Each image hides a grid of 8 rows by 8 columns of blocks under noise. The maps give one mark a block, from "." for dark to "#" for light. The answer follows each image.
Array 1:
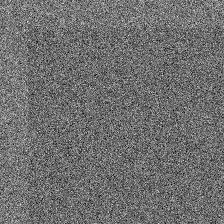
# # # # # # # #
# . . . . . . .
# . . . . . . .
# . . . . . . .
# . . . . . . .
# . . . . . . .
# . . . . . . .
# . . . . . . .
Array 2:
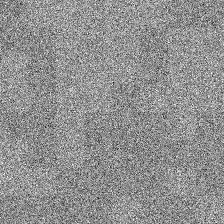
. # # # # # . .
. . # # # . # #
# . # # # . # #
# . # # . # # #
. . # . . . # .
# . # . . . . .
# # . . . . # .
. . . . # . . #
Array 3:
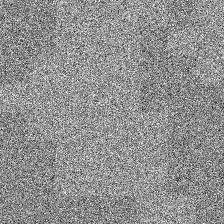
. . # # # # . #
. . # # # . # #
. # # # # . . #
# # # # # . . .
. # # # # # . .
. . # # # # . .
. . # # # # . .
. . . . . # # .
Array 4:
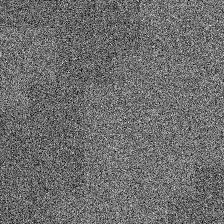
. . . . . # # #
# # . . . # # #
# # . . # # # #
# . . # # # # #
. . . # # # # #
. . . # # # # #
. . . # # # # .
. . # # # # . .
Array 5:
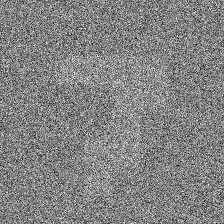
. . . . . . . .
. . . . . . . .
. . # # # # . .
. . . . # # . .
. . . . # . . .
. . . # # . . .
. . . # . . . .
. . . . . . . .
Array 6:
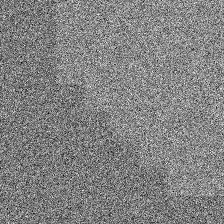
. . # # # # # #
. . # # # # # #
. . # # # # # #
. . . # # # # #
. . . . # # # #
. . . . . # # #
. . . . . . # #
. . . . . . . .
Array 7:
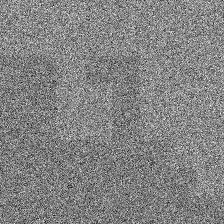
# # # # # # # #
# # # # # # # #
. . # . . # # #
. . # # . # # #
. . # # . # # #
. . . . . . # #
. . . . . . . #
. . . . . . . .
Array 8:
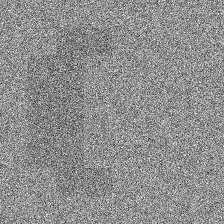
# # # # # # # #
# # . . # # # #
# . . # # # # #
# . . # # # # #
# . . # # # # #
# . . # # # # #
# # . . # # # #
# # # # # # # #
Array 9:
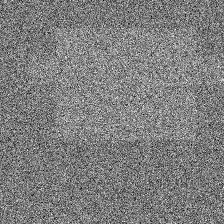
. . . . . . . .
. . # # # # # .
. # # # # # # #
. . # # # # # .
. . # # # # # .
. . . . . . . .
. . . . . . . .
. . . . . . . .
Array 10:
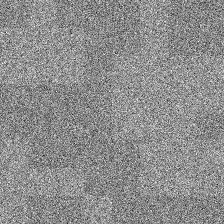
. # . . . # . .
# # # . . # . .
# # # . # # # #
. . . . # # # #
. . . . # # # .
# . . . . # # #
# # # . . # # #
# . . # . . . .
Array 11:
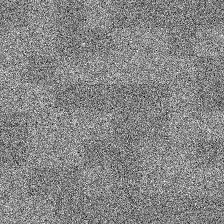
. # . # . . . .
# # . . # # . #
# . # # # # # .
# # . . . . # .
. # # # . . # #
. # # . . # # .
# . . # . # # #
# # . . . . . .
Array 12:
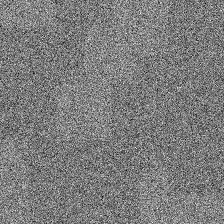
# # . . # # . .
. . . # # # . .
. . . # # . . .
. . # # . . . .
. . # # . . . .
# . . . . . . .
# . . . . # . .
# . . . . # # #
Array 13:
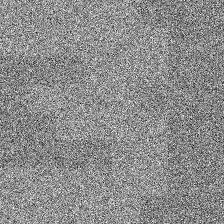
# # # # # . . .
# # # # # # . .
. . . # # # . .
. # # # # . . .
. . # # # # . .
. . . . # # . .
# # # # # # . .
# # # # # . . .
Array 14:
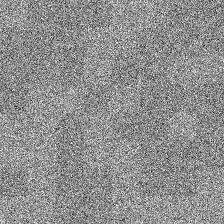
# . . . # # . .
. . . # # . . .
. . . # . . # #
. # # . # . . .
# # . # . . # .
# # . # # . . .
. # . . # . . #
# # . . # # # #
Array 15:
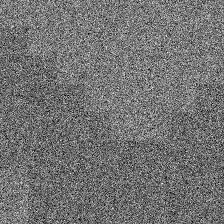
# # # # # # # #
. # # # # # # #
. . # # # # # #
. . . # # # # .
. . . . # # . .
. . . . . . . .
# . . . . . . .
# . . . . . . .
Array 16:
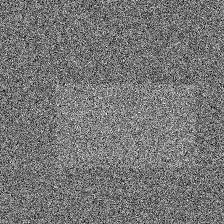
. . . . . . . .
. . . . . . . .
. . . . . . . .
. . # # # # # .
. . # # # # # .
. . # # # # # .
. . . . . . . .
. . . . . . . .
